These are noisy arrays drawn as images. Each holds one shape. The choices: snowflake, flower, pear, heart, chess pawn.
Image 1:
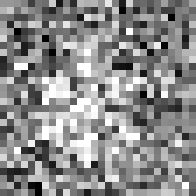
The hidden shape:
snowflake
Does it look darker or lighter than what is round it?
lighter
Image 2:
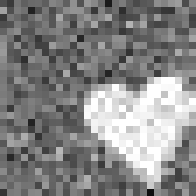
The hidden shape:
heart
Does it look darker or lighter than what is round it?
lighter
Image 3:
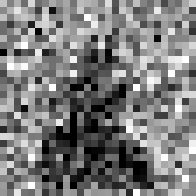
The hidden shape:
chess pawn
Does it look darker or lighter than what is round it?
darker
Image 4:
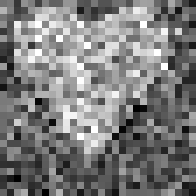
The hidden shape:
heart
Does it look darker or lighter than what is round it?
lighter
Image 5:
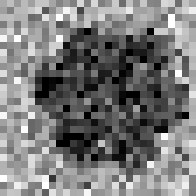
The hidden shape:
flower
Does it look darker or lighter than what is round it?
darker
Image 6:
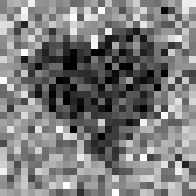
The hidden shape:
heart
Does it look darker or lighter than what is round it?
darker
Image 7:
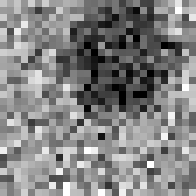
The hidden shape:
flower
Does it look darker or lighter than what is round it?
darker
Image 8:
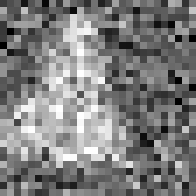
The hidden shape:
chess pawn
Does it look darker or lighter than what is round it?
lighter
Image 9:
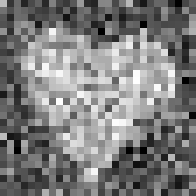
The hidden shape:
heart
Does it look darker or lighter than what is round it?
lighter
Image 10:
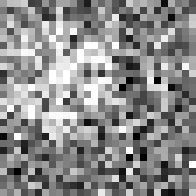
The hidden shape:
snowflake
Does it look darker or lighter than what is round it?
lighter
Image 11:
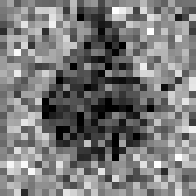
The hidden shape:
pear
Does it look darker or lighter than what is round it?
darker
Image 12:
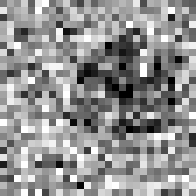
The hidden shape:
snowflake
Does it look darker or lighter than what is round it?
darker
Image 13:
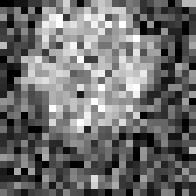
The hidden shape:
flower
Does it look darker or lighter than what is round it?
lighter
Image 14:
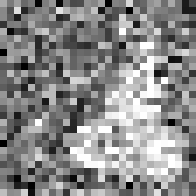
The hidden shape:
chess pawn
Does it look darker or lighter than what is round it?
lighter
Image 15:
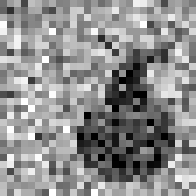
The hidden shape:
pear
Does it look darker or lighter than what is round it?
darker
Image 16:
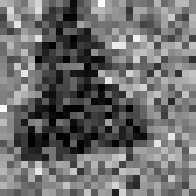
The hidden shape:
chess pawn
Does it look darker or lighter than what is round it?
darker
